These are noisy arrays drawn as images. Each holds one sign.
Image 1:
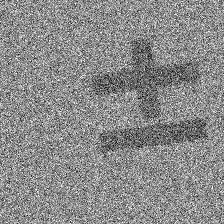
plus-minus sign
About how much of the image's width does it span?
half
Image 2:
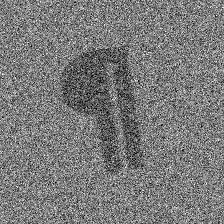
pilcrow
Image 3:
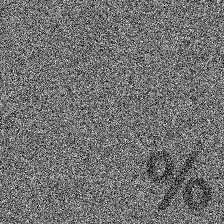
percent sign
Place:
bottom right
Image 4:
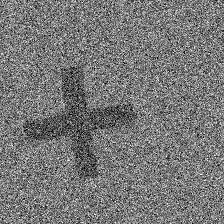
plus sign
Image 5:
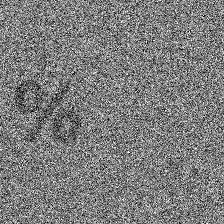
percent sign
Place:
middle left
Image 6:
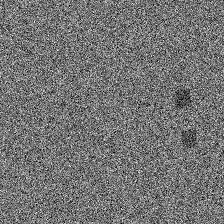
colon
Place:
middle right
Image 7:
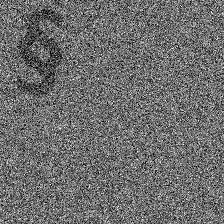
section sign
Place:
top left
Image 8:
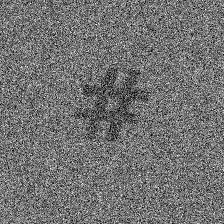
hash sign
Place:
centre
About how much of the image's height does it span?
a third
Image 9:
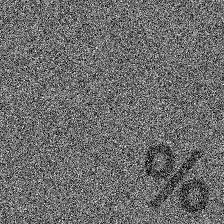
percent sign
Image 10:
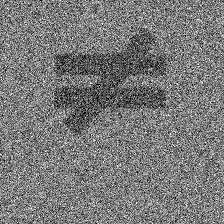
not-equal sign
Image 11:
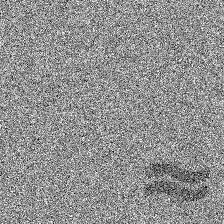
approximately sign
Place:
bottom right
